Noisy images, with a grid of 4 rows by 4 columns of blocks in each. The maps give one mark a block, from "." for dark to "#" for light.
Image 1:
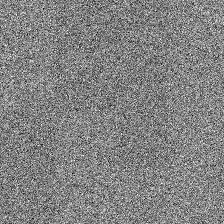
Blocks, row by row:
# . . #
# . . #
. # . #
. # # #
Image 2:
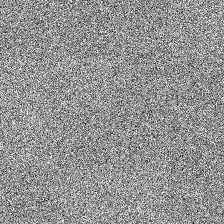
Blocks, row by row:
. . . #
# # . .
# . . .
. # # .
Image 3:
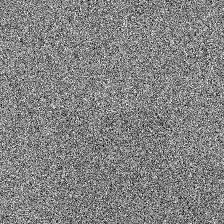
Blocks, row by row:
# # # #
# # # #
# . . #
# . . .
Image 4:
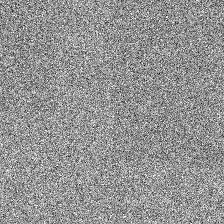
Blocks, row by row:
. # . .
. # . .
# # . .
# # # #
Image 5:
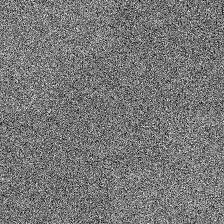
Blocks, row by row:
# # . .
# . . .
. . . #
. . # #
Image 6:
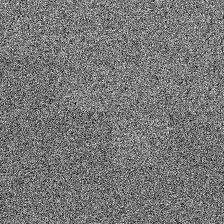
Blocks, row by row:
# # # #
. # # #
. . # .
. . . .
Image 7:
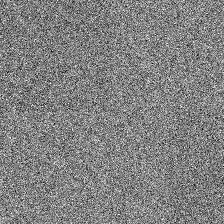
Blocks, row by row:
. . # #
. . # #
# # # .
# # # .
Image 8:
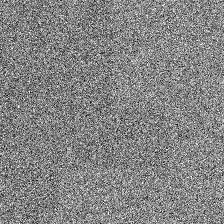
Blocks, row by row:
. . # #
. . # #
. . . #
. # # #
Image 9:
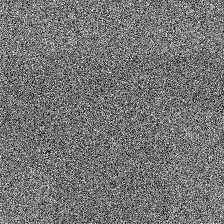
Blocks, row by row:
# # # #
. . . .
. . . #
# . . #
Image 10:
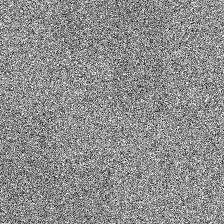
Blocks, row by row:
# . . #
# # . #
. # # #
. . # #
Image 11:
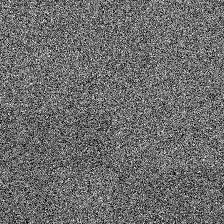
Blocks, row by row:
# # # #
# # # #
. . # #
. # . .
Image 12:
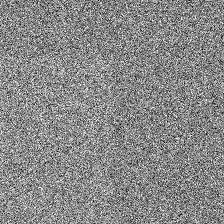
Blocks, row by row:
. . . .
# # . .
# # . .
# # . .
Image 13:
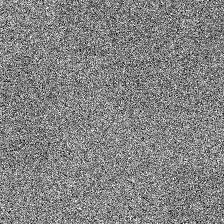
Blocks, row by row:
# . . .
. # . .
. # # #
# # # .
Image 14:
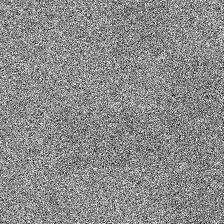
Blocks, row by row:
# # . #
# # # .
# . . .
# # # .
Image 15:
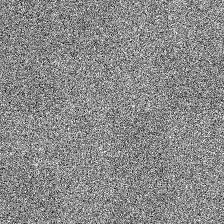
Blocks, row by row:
. . # #
. # # .
# # . #
. # . #
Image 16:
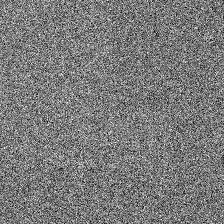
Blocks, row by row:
# # . .
# # . .
# # # .
. . . .
